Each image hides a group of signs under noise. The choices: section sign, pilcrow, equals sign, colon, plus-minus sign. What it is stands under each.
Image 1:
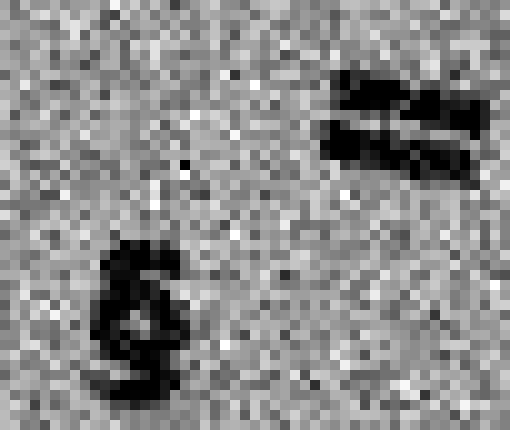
top right: equals sign; bottom left: section sign
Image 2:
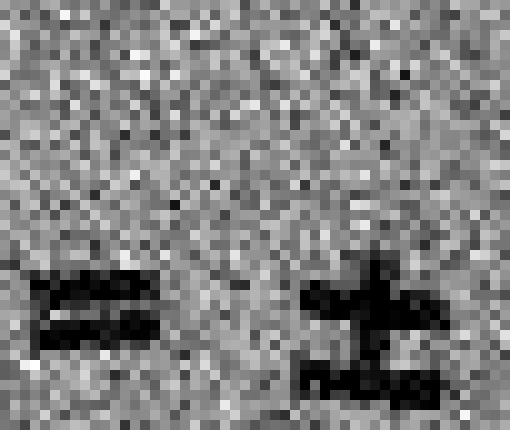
bottom left: equals sign; bottom right: plus-minus sign
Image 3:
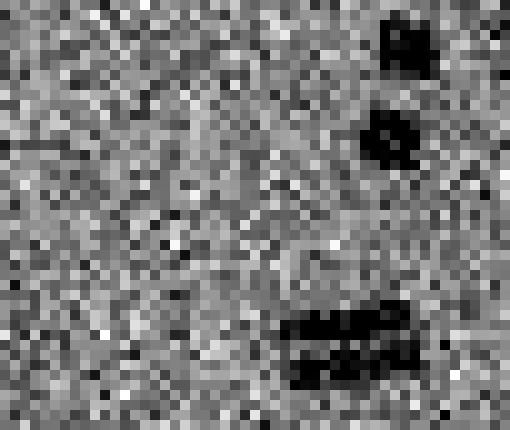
top right: colon; bottom right: equals sign
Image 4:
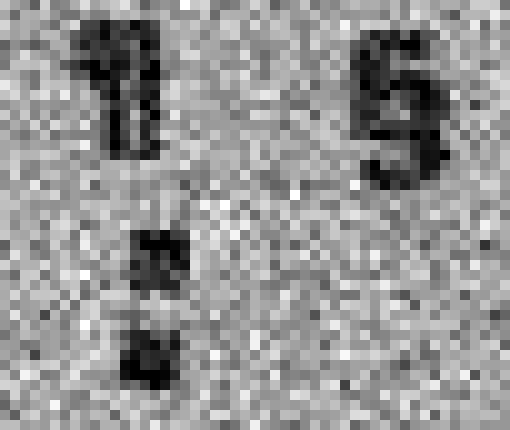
top left: pilcrow; top right: section sign; bottom left: colon
